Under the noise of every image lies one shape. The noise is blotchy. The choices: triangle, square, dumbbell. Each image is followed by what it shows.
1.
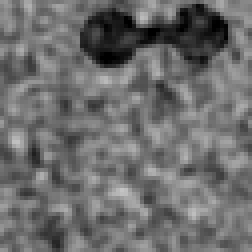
dumbbell
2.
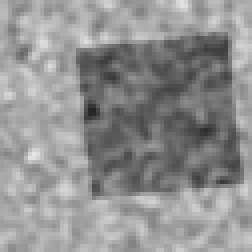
square
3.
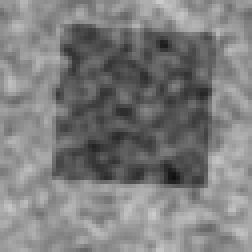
square
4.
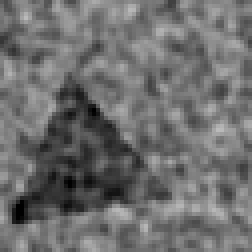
triangle
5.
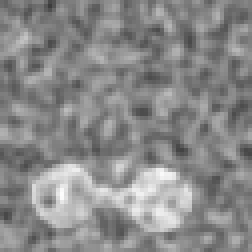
dumbbell
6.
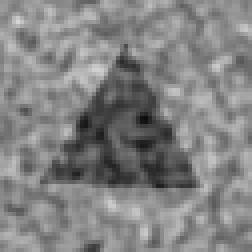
triangle
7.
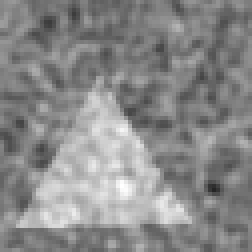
triangle
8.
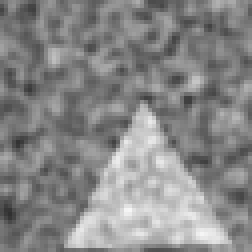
triangle
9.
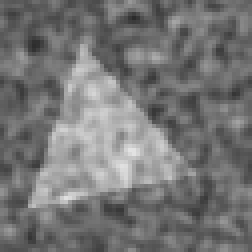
triangle
